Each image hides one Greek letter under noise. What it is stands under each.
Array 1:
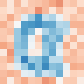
blue alpha
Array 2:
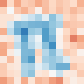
blue pi
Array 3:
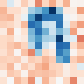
blue eta
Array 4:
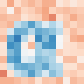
blue alpha
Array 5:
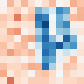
blue mu
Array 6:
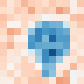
blue phi
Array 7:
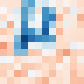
blue mu
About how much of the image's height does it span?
two thirds
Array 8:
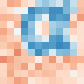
blue alpha
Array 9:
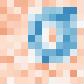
blue sigma
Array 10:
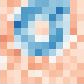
blue sigma
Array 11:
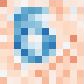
blue delta
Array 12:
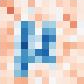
blue mu
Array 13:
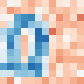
blue omega
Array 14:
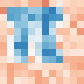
blue pi
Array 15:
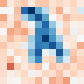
blue lambda
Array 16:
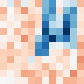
blue mu
